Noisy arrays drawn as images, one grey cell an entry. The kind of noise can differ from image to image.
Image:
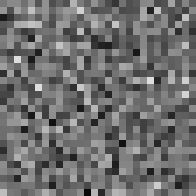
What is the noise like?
independent entries
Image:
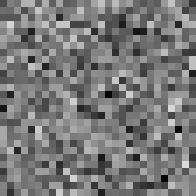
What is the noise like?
independent entries
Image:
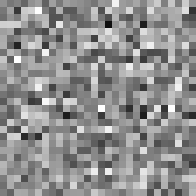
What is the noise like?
low rank plus noise
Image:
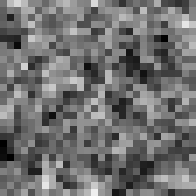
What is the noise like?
blotchy
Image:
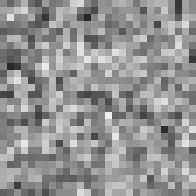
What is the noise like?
blotchy
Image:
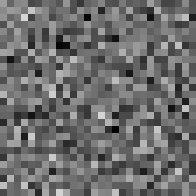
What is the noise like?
low rank plus noise
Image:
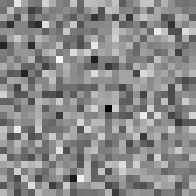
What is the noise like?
independent entries
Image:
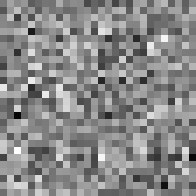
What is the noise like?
low rank plus noise
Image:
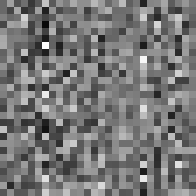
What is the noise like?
columns of uneven size
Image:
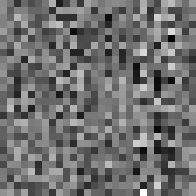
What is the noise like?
columns of uneven size
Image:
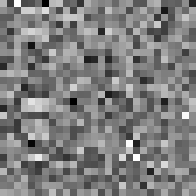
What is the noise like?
low rank plus noise
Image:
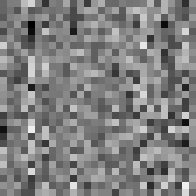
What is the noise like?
columns of uneven size
